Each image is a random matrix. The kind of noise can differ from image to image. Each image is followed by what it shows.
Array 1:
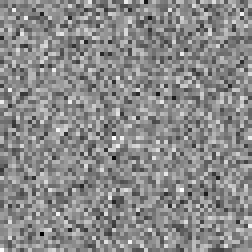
independent entries
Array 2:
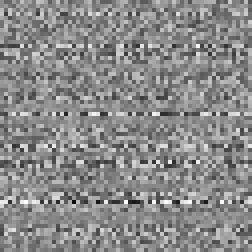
rows of uneven size
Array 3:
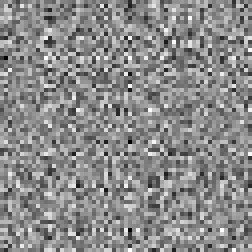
low rank plus noise
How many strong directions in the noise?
three or four
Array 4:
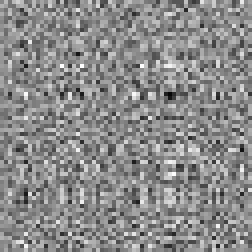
low rank plus noise
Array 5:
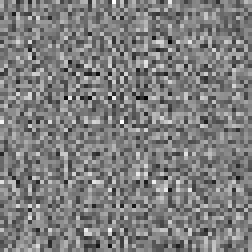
low rank plus noise
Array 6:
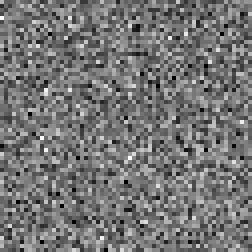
independent entries
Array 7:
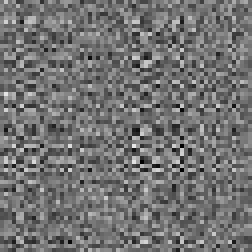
low rank plus noise
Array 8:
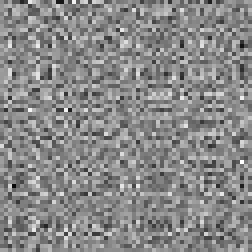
low rank plus noise
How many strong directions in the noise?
two
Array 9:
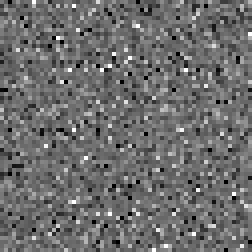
heavy tails
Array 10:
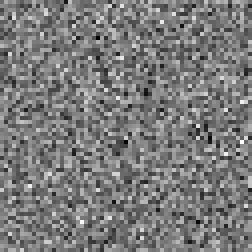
independent entries
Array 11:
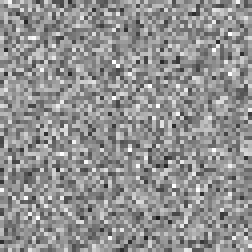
independent entries
